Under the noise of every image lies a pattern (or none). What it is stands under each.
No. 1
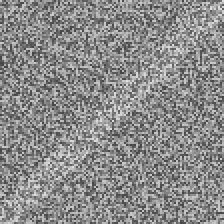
a diagonal band
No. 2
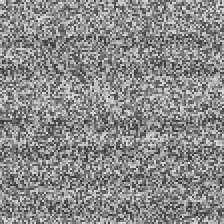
bands of rows
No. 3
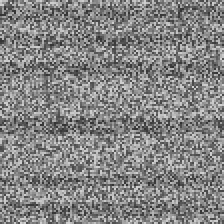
bands of rows
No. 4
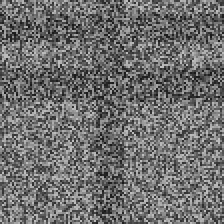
bands of rows crossing bands of columns
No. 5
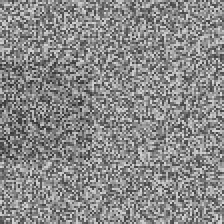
one block
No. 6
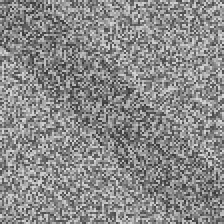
a diagonal band
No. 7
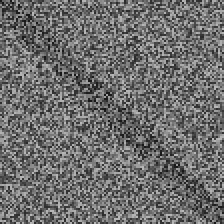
a diagonal band
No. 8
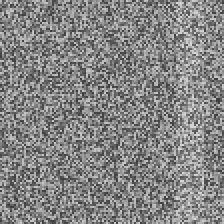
one band of columns
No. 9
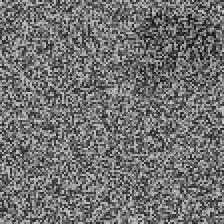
one block
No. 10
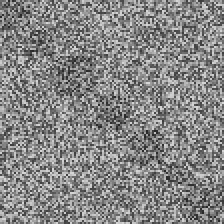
blocks along the diagonal
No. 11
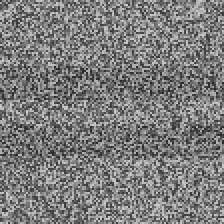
bands of rows
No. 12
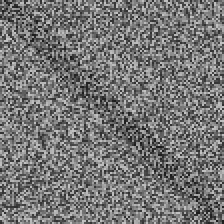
a diagonal band
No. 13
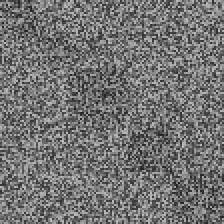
blocks along the diagonal
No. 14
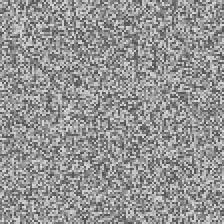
only noise
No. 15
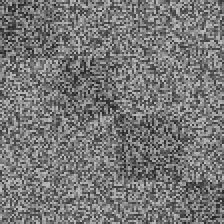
blocks along the diagonal
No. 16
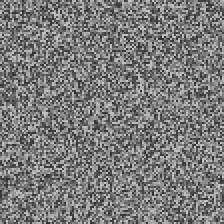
only noise
